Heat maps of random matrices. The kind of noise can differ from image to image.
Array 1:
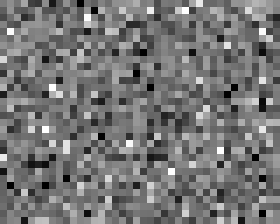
heavy tails
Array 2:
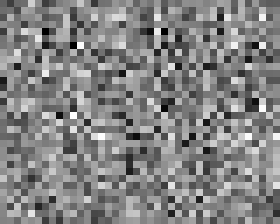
low rank plus noise
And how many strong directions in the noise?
two
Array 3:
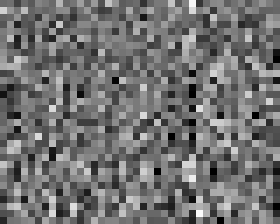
low rank plus noise
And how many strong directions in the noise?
three or four
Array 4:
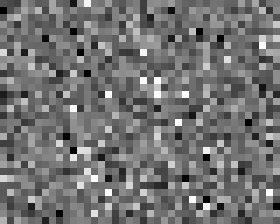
heavy tails
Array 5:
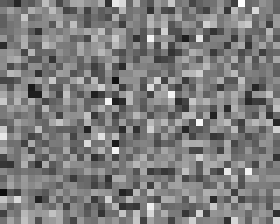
low rank plus noise
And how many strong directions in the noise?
five to eight
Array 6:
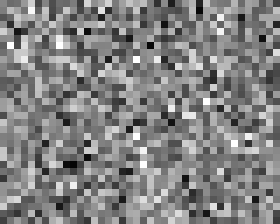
independent entries
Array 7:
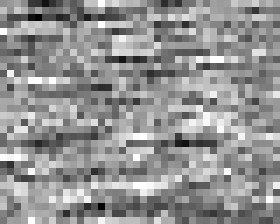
streaked along the rows
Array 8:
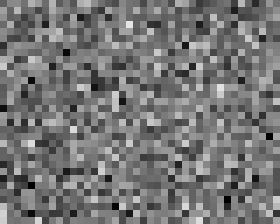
independent entries
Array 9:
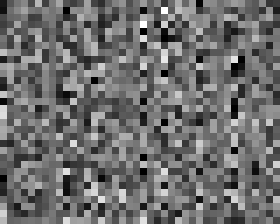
columns of uneven size
